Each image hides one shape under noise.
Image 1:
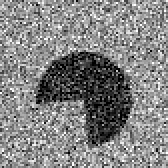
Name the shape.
disc with a wedge cut out
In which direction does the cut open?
down and left
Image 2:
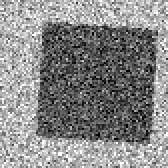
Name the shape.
square
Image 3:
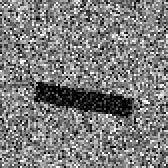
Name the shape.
bar
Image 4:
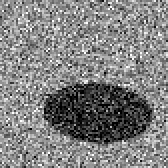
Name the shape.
ellipse
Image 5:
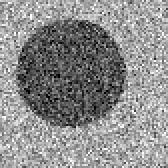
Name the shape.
disc
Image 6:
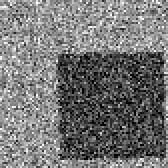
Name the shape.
square
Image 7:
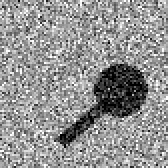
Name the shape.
lollipop
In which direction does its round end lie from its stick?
up and right
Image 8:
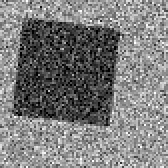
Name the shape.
square
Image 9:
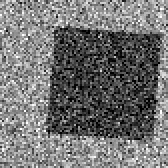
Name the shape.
square
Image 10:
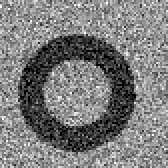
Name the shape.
ring
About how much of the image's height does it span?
two thirds
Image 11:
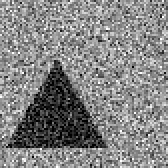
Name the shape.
triangle
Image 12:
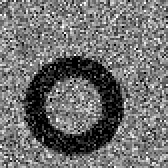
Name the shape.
ring
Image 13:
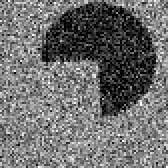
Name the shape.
disc with a wedge cut out
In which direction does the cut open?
down and left
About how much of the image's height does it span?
two thirds
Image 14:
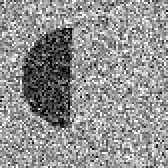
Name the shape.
half disc
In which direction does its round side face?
left
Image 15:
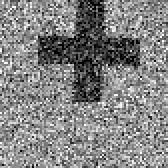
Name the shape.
cross
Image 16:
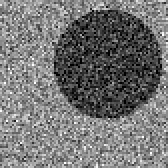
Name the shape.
disc
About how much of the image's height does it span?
two thirds
